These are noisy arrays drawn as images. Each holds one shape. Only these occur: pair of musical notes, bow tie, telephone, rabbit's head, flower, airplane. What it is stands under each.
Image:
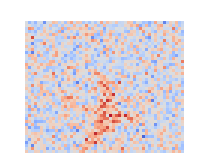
airplane
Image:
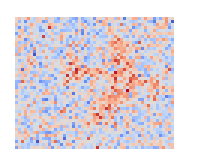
airplane
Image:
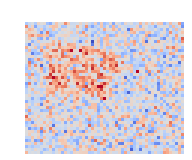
telephone
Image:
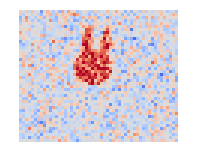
rabbit's head
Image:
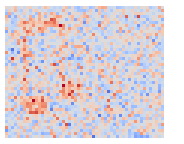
pair of musical notes
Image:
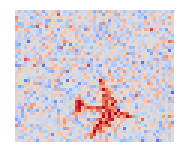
airplane
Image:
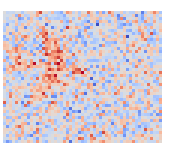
airplane
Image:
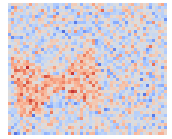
bow tie
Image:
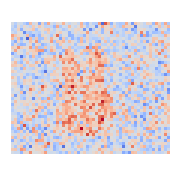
rabbit's head
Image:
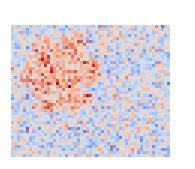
flower
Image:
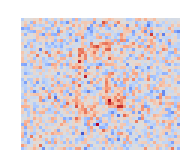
pair of musical notes
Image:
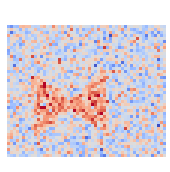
bow tie
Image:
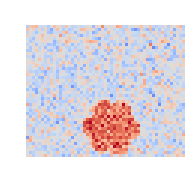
flower
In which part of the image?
bottom middle
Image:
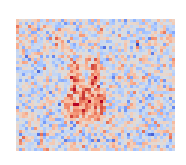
rabbit's head
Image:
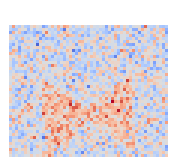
bow tie
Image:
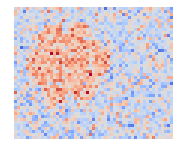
flower
